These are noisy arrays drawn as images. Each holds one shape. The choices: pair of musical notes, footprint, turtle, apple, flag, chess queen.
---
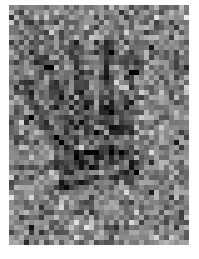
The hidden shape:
chess queen
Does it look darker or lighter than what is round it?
darker
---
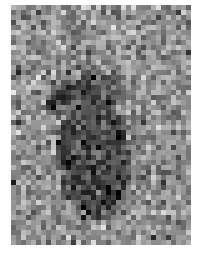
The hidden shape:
footprint
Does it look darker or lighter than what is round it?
darker
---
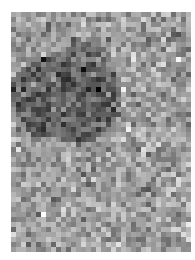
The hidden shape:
apple
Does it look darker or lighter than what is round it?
darker
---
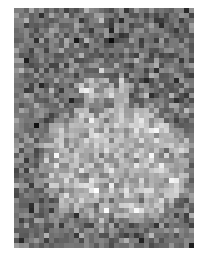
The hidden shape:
apple
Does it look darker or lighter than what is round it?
lighter
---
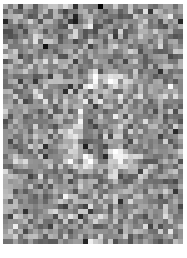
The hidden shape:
pair of musical notes
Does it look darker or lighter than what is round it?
lighter
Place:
centre
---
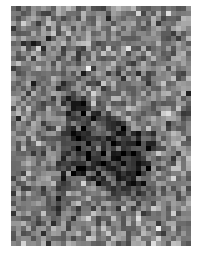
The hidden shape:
flag
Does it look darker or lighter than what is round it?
darker
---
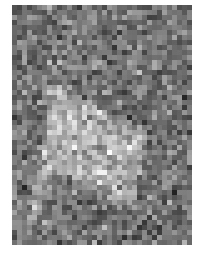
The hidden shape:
flag
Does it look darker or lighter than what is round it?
lighter
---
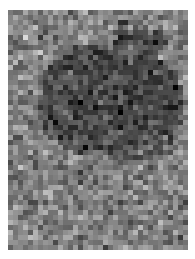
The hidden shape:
apple
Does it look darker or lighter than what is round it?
darker
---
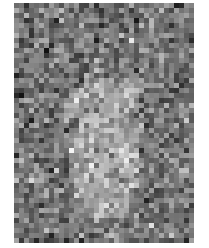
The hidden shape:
footprint
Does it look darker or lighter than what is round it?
lighter
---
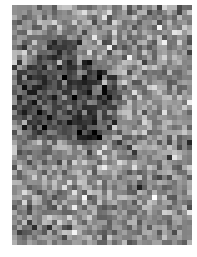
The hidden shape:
apple
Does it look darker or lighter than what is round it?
darker
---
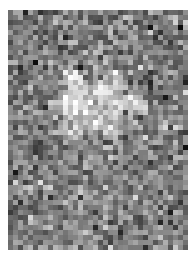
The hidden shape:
turtle
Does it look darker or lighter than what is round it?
lighter
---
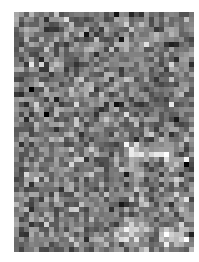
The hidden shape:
pair of musical notes
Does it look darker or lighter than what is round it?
lighter
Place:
bottom right
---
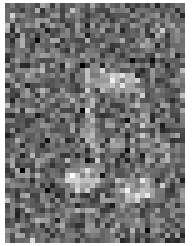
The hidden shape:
pair of musical notes
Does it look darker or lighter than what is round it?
lighter
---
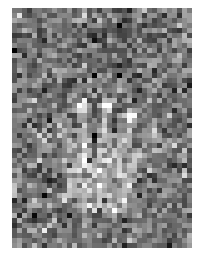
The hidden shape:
chess queen
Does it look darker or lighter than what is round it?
lighter
